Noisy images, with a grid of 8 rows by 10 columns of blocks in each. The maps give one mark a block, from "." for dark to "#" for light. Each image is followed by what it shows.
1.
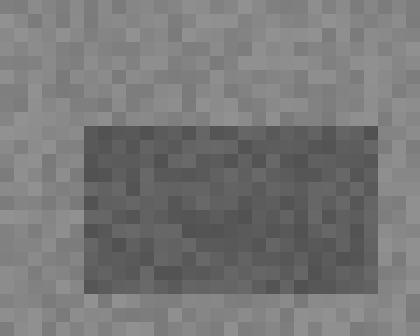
##########
##########
##########
##.......#
##.......#
##.......#
##.......#
##########
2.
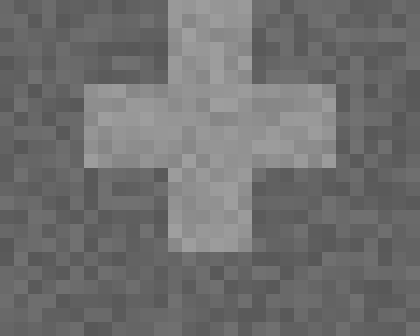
....##....
....##....
..######..
..######..
....##....
....##....
..........
..........
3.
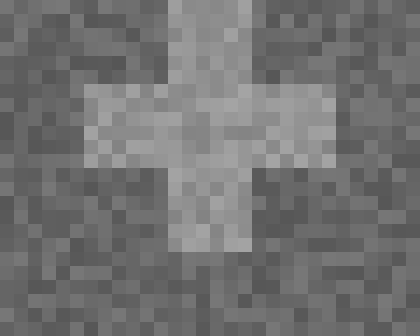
....##....
....##....
..######..
..######..
....##....
....##....
..........
..........
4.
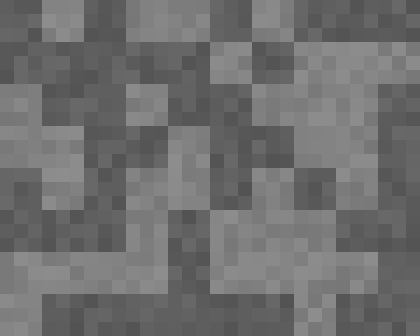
.#.##.#...
.....#.###
#..#..###.
##..#..##.
.#.##.#.#.
...#.###..
####.####.
#......#..
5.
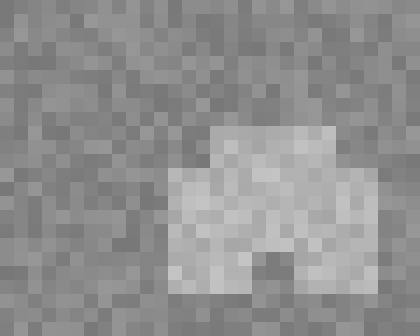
..........
..........
..........
.....###..
....#####.
....#####.
....##.##.
..........
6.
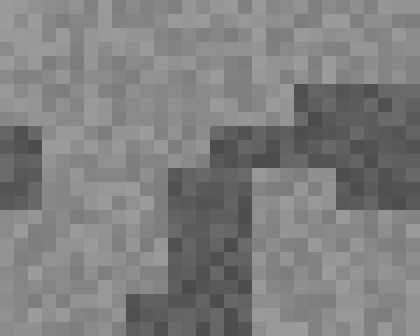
##########
##########
#######...
.####.....
.###..##..
####..####
####..####
###...####
